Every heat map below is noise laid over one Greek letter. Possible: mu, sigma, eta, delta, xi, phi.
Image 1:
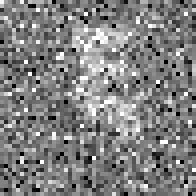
xi
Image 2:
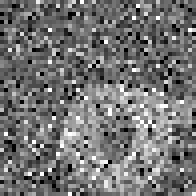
sigma
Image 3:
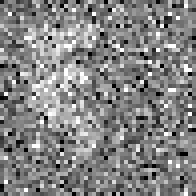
xi
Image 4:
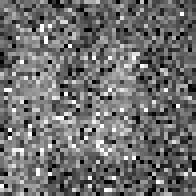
mu
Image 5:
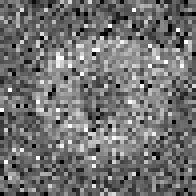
sigma
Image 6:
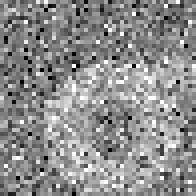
sigma
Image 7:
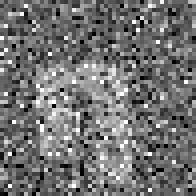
eta
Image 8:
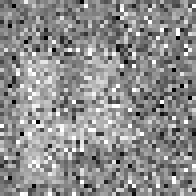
mu
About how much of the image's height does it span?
two thirds
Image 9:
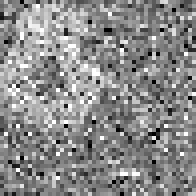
delta
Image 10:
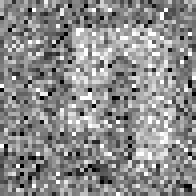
eta
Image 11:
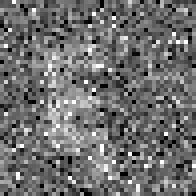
xi
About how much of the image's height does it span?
two thirds
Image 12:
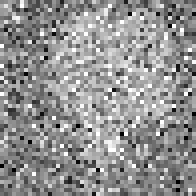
phi
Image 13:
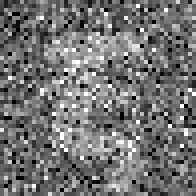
xi
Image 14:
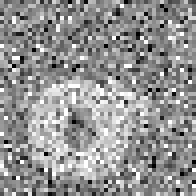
sigma
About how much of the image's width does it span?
two thirds
